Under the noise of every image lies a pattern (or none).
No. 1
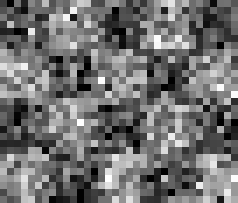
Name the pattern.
a checkerboard
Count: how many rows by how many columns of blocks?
4 by 5
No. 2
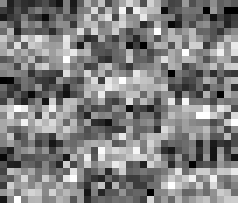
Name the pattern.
a checkerboard
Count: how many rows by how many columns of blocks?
6 by 3
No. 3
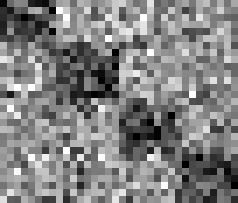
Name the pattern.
blocks along the diagonal
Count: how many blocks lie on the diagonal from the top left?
4
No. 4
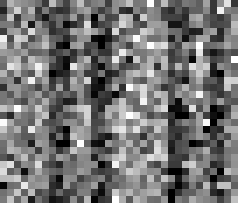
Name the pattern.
bands of columns
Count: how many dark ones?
4
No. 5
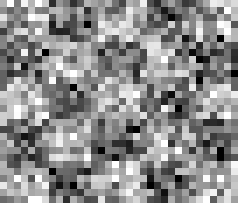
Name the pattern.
a checkerboard
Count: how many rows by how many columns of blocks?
5 by 5
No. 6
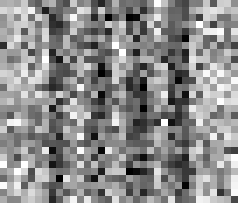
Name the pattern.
bands of columns
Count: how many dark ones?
4
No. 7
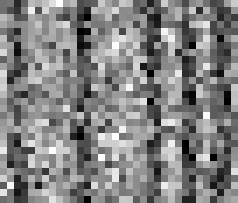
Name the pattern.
bands of columns
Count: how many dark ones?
5
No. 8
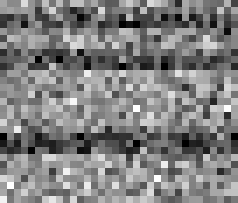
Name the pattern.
bands of rows
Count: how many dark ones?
3
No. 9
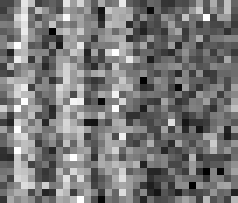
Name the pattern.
bands of columns
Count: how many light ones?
3
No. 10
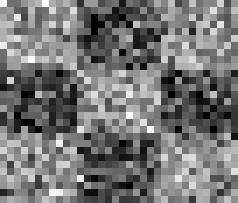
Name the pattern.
a checkerboard
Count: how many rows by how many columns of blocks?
3 by 3
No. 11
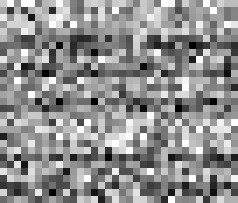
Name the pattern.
bands of rows
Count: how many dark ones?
5
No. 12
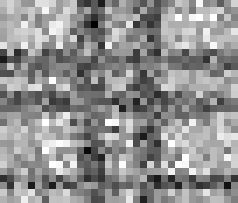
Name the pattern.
bands of rows crossing bands of columns
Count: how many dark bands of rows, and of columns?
3 and 2
